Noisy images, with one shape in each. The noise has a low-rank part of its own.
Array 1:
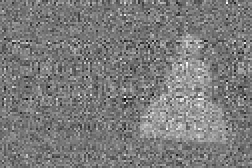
chess pawn
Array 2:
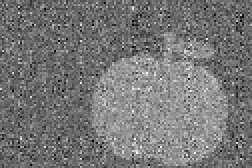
apple
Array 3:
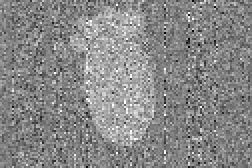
footprint
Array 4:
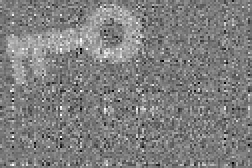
key
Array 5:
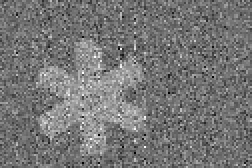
asterisk
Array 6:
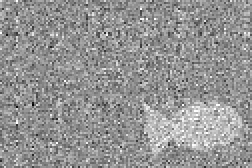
fish
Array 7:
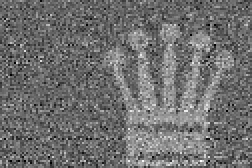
chess queen
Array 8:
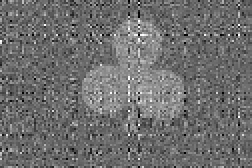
club
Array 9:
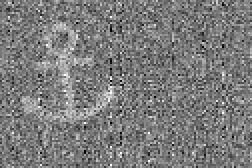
anchor
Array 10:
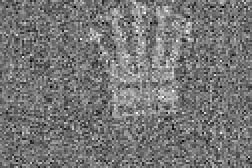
chess queen
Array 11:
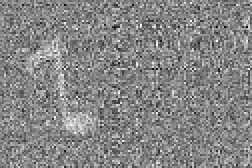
musical note
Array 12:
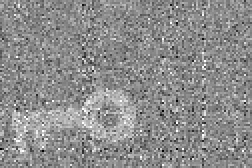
key
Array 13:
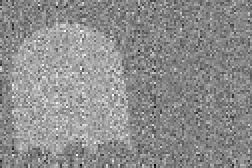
ghost
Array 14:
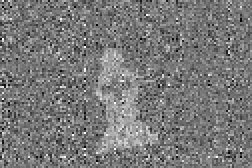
chess bishop
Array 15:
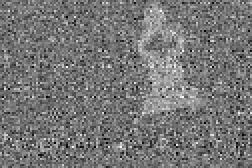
chess bishop
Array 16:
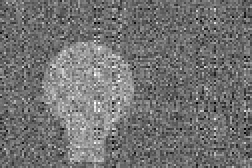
light bulb
